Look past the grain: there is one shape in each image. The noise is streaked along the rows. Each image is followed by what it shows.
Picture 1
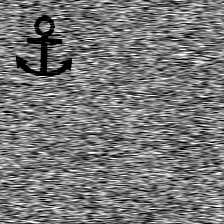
anchor
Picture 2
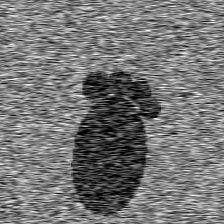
footprint
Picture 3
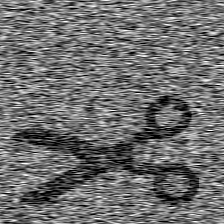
pair of scissors
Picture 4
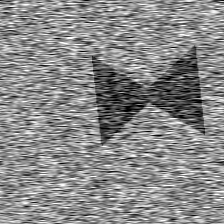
bow tie
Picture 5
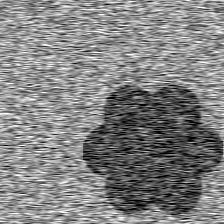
flower
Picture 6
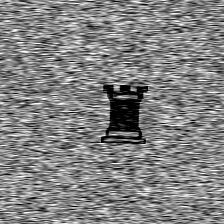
chess rook
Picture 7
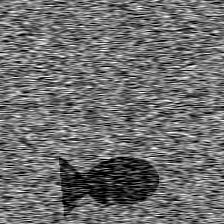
fish
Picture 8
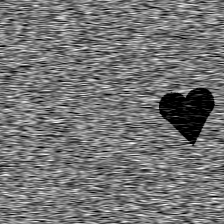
heart
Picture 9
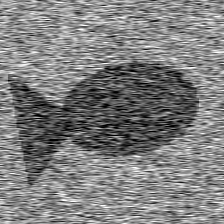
fish
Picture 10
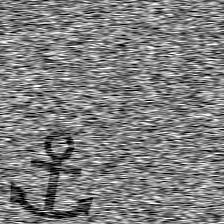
anchor
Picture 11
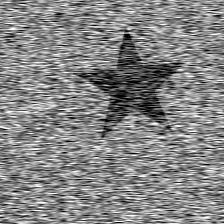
star
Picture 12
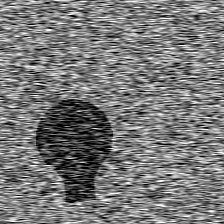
light bulb
